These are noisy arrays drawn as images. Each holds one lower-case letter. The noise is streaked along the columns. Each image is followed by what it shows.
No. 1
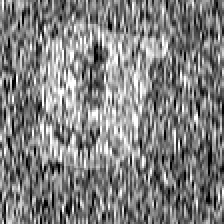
g
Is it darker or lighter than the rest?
lighter
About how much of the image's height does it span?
two thirds
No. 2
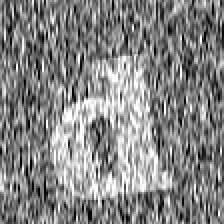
d
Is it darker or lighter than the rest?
lighter
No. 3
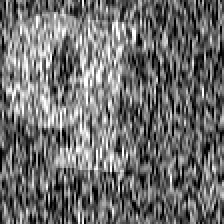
q
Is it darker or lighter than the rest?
lighter
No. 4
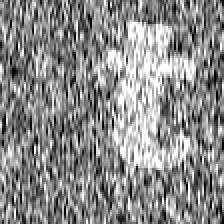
t
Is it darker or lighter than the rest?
lighter
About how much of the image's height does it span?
two thirds
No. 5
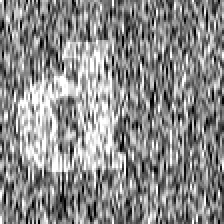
d
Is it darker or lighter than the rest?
lighter
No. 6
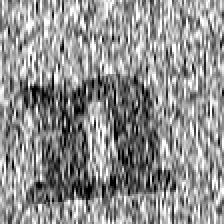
n
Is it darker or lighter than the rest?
darker
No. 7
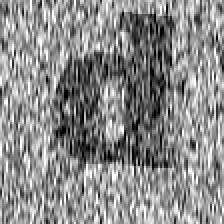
d
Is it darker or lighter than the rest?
darker
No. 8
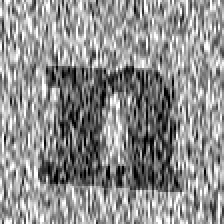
n
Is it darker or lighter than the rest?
darker
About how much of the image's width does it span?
two thirds
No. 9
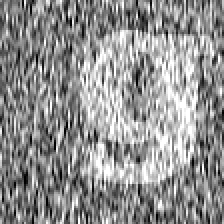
g
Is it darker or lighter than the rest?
lighter
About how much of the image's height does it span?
two thirds
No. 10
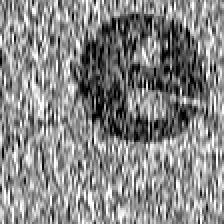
e
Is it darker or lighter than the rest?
darker
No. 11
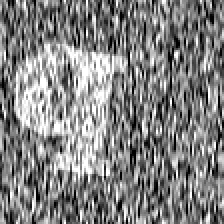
q
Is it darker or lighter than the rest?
lighter
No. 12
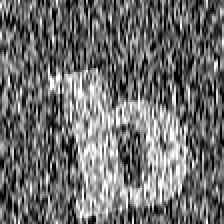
b
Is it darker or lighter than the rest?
lighter
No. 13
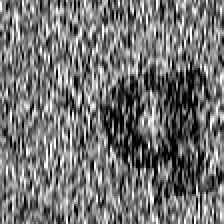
q
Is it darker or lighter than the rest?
darker
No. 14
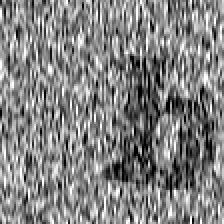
b
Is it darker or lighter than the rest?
darker
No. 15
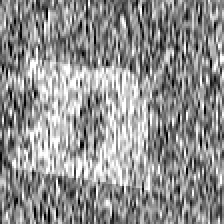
n
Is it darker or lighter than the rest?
lighter
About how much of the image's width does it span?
two thirds
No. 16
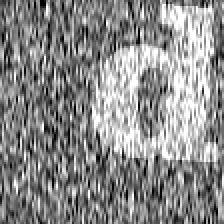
d
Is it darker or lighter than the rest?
lighter
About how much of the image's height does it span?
two thirds
